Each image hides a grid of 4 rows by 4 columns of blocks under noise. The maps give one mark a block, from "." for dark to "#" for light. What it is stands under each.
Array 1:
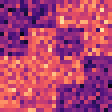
. . # #
. # . #
# # # .
# # . .
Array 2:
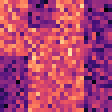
# . # .
# # # .
. # # .
. # # .
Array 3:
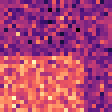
. . . .
. . . .
# # # .
# # # .
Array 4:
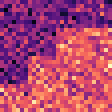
. . . .
. . # #
. # # #
# # # #
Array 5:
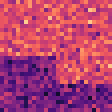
# # # #
# # # #
. . # #
. . . .
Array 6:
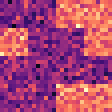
. . # #
# . . #
. . . .
. . # #
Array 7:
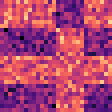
# # . #
. . # .
# # # #
. . # .
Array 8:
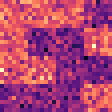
# # # .
# . . #
# # . .
. . . #
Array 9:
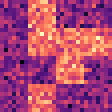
. # . .
. # # #
. . # .
. # . .
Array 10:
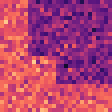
# . . .
# . . .
# # . .
# # # #
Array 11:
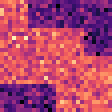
# . . .
# # # .
# # # #
. . # #
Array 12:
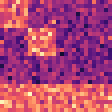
# . . .
. # . .
. . . .
# # # #
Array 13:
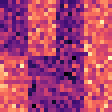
. # . #
. # . #
# . . #
# . . #
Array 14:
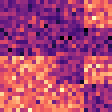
. . . #
. . . .
# # . #
# # # .
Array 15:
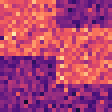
# # . .
# # # #
. . # #
. . . .
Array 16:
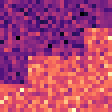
. . . .
. . . #
. # # #
# # # #
